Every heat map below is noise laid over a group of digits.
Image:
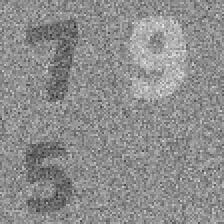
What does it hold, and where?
top left: dark 7; top right: light 9; bottom left: dark 5
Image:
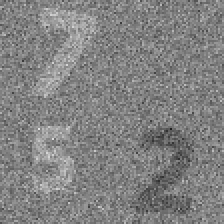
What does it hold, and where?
top left: light 7; bottom left: light 5; bottom right: dark 2
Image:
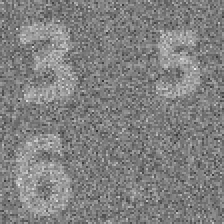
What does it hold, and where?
top left: light 3; top right: light 5; bottom left: light 6
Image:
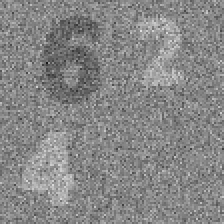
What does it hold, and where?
top left: dark 6; top right: light 2; bottom left: light 4
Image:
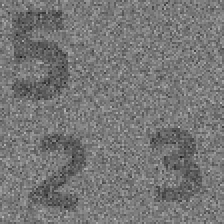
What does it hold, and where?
top left: dark 5; bottom left: dark 2; bottom right: dark 3
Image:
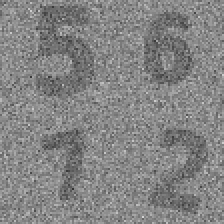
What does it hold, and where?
top left: dark 5; top right: dark 6; bottom left: dark 7; bottom right: dark 2
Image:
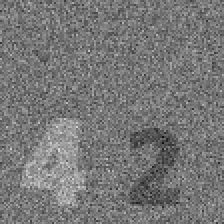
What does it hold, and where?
bottom left: light 4; bottom right: dark 2
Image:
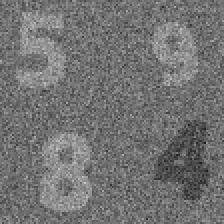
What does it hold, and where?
top left: light 5; top right: light 9; bottom left: light 8; bottom right: dark 4
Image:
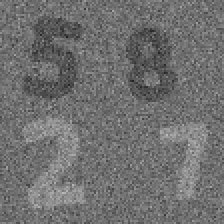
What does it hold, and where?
top left: dark 5; top right: dark 8; bottom left: light 2; bottom right: light 7
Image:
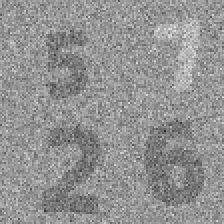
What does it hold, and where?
top left: dark 5; top right: light 7; bottom left: dark 2; bottom right: dark 6
